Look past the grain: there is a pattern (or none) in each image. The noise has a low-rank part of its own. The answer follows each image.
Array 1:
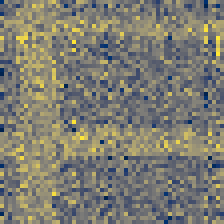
bands of rows crossing bands of columns
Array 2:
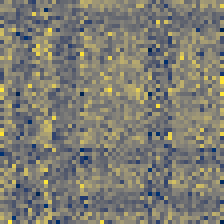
bands of rows crossing bands of columns
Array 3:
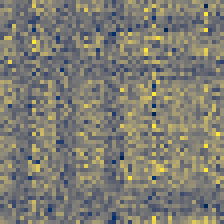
bands of rows crossing bands of columns
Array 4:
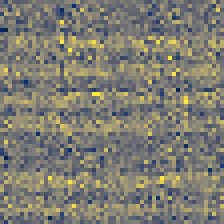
bands of rows
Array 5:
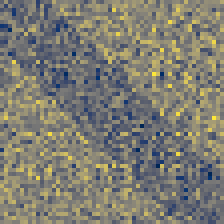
a diagonal band
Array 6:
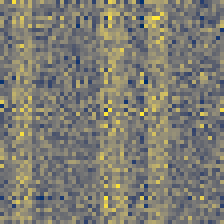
bands of columns
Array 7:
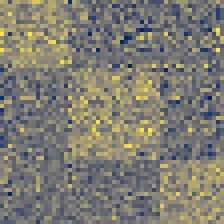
blocks along the diagonal
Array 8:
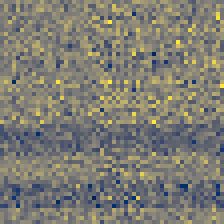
bands of rows
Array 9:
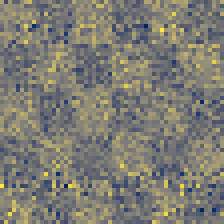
a checkerboard
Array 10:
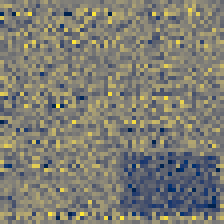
one block
